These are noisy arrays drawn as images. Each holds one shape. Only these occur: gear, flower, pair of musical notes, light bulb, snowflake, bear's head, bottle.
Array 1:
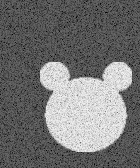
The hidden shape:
bear's head
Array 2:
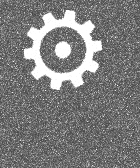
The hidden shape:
gear
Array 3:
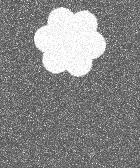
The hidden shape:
flower
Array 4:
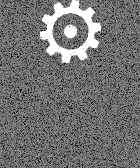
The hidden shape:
gear
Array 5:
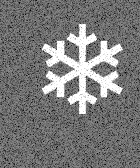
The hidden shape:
snowflake
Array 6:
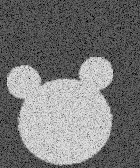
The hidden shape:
bear's head
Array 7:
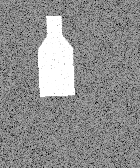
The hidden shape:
bottle
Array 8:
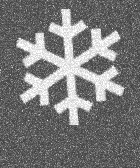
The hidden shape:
snowflake
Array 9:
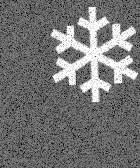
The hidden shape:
snowflake
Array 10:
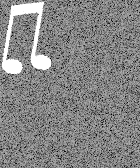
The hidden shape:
pair of musical notes
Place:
top left
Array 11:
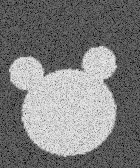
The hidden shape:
bear's head
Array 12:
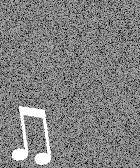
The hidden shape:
pair of musical notes
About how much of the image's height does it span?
a third
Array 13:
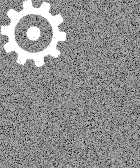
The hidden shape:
gear
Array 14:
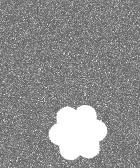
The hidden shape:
flower
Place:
bottom middle
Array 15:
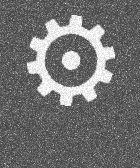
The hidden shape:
gear
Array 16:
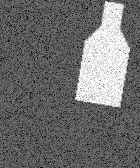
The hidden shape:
bottle
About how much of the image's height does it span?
two thirds
